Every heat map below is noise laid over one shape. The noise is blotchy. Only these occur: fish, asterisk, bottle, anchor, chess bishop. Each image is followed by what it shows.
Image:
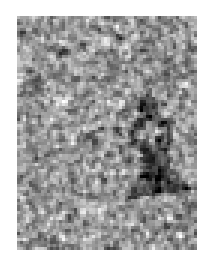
chess bishop
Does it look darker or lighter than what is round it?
darker
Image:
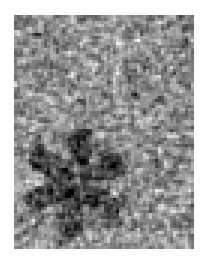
asterisk
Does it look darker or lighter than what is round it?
darker
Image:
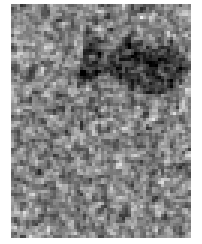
fish
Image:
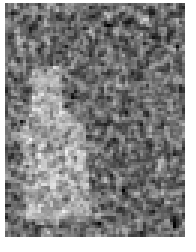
bottle
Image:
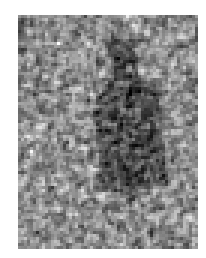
bottle
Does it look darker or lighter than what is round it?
darker
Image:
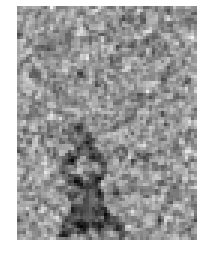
chess bishop
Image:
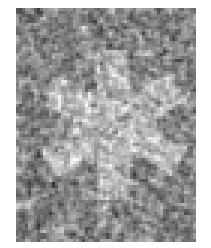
asterisk
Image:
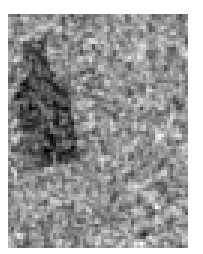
bottle
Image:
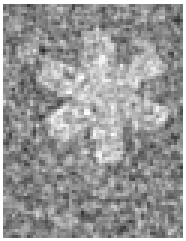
asterisk
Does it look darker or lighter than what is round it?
lighter
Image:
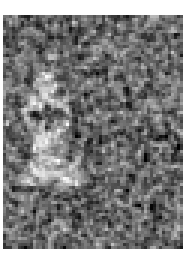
chess bishop
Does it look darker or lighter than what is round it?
lighter
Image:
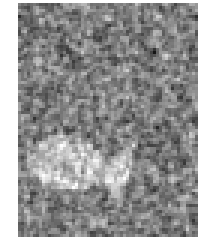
fish
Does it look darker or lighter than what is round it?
lighter
